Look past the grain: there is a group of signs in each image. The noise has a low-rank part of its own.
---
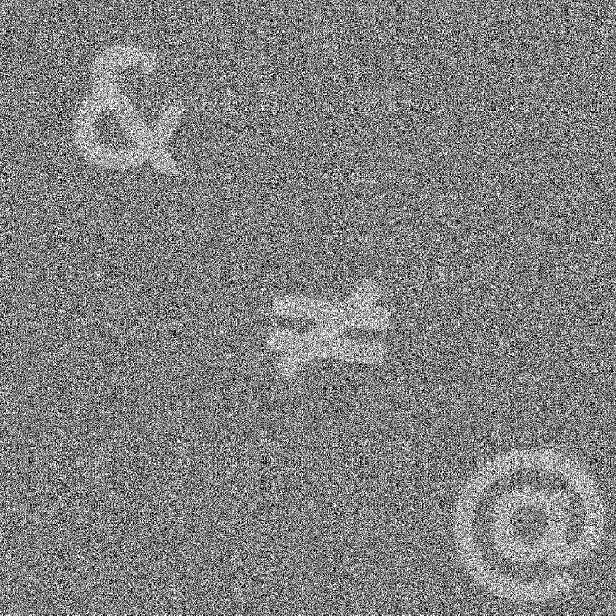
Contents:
top left: light ampersand; centre: light not-equal sign; bottom right: light at sign
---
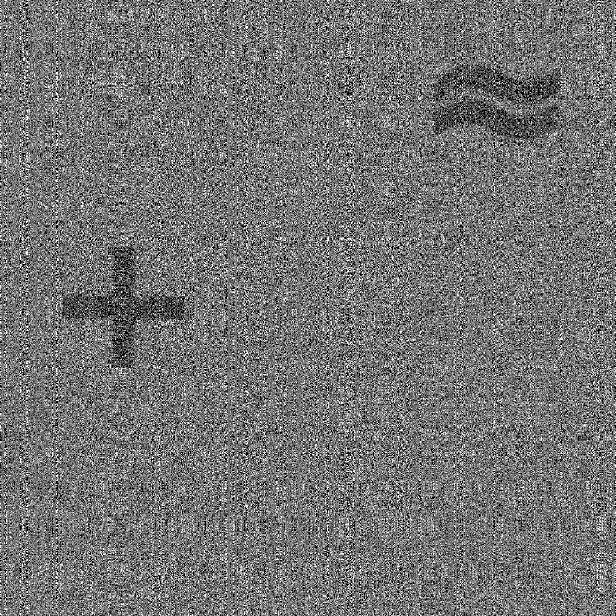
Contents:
top right: dark approximately sign; middle left: dark plus sign
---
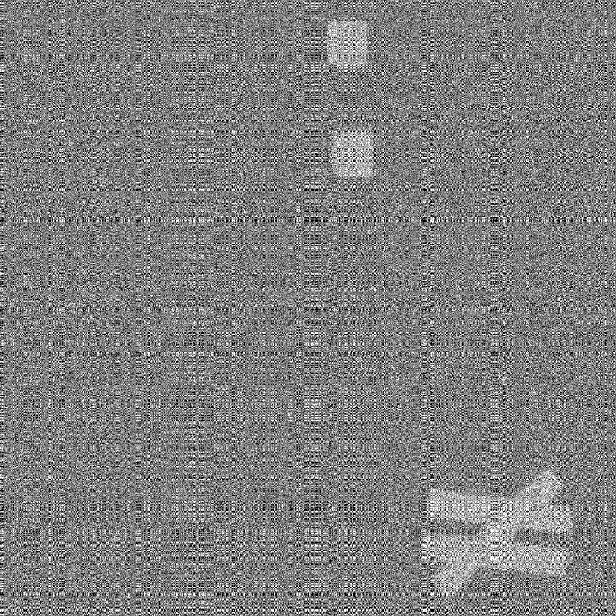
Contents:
top middle: light colon; bottom right: light not-equal sign
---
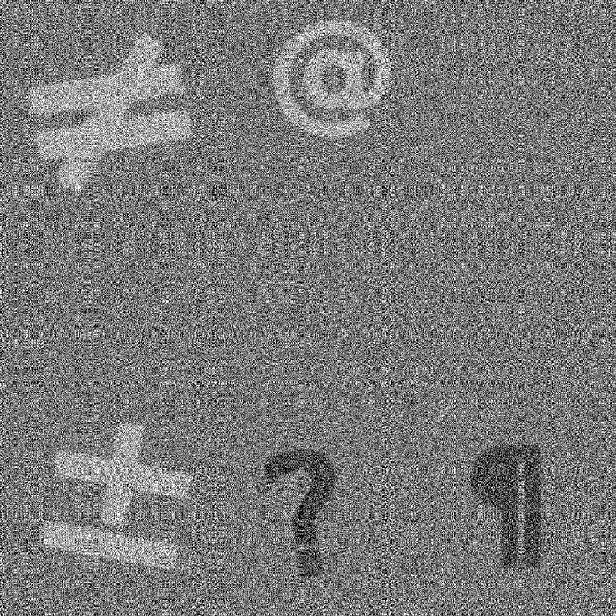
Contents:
top left: light not-equal sign; top middle: light at sign; bottom left: light plus-minus sign; bottom middle: dark question mark; bottom right: dark pilcrow
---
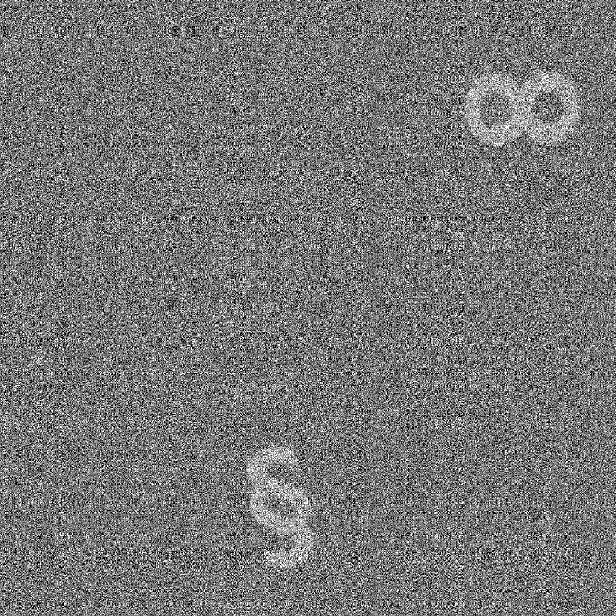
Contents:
top right: light infinity sign; bottom middle: light section sign
